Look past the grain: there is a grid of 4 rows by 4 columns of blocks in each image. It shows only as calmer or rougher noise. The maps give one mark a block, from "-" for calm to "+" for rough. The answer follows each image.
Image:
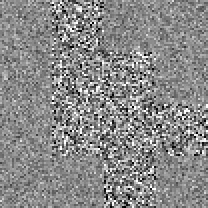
- + - -
- + + -
- + + +
- - + -
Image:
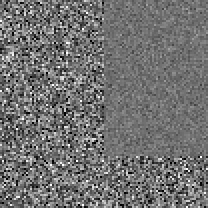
+ + - -
+ + - -
+ + - -
+ + + +
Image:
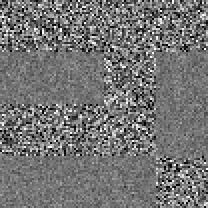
+ + + +
- - + -
+ + + -
- - - +
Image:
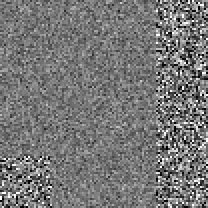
- - - +
- - - +
- - - +
+ - - +
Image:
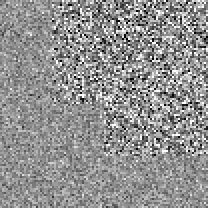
- + + +
- + + +
- - + +
- - - -
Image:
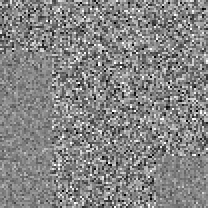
+ + + +
- + + +
- + + +
- + + -
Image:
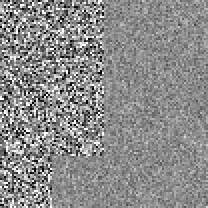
+ + - -
+ + - -
+ + - -
+ - - -
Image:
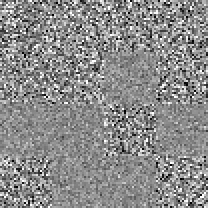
+ + + +
+ + - +
- - + -
+ - - +
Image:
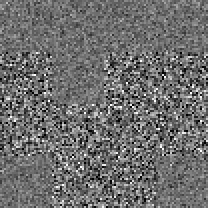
- - - -
+ - + +
+ + + +
- + + -
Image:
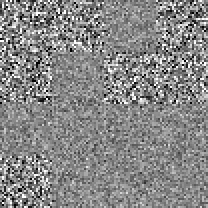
+ + - +
+ - + +
- - - -
+ - - -
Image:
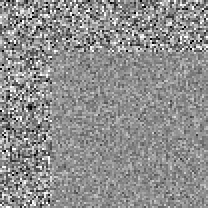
+ + + +
+ - - -
+ - - -
+ - - -
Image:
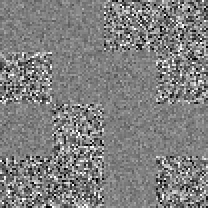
- - + +
+ - - +
- + - -
+ + - +
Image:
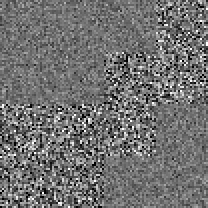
- - - +
- - + +
+ + + -
+ + - -
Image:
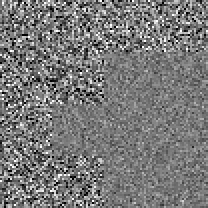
+ + + +
+ + - -
+ - - -
+ + - -
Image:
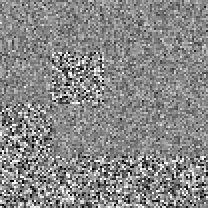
- - - -
- + - -
+ - - -
+ + + +
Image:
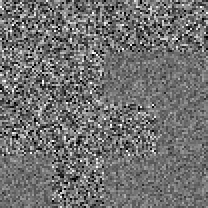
+ + + +
+ + - -
+ + + -
- + - -
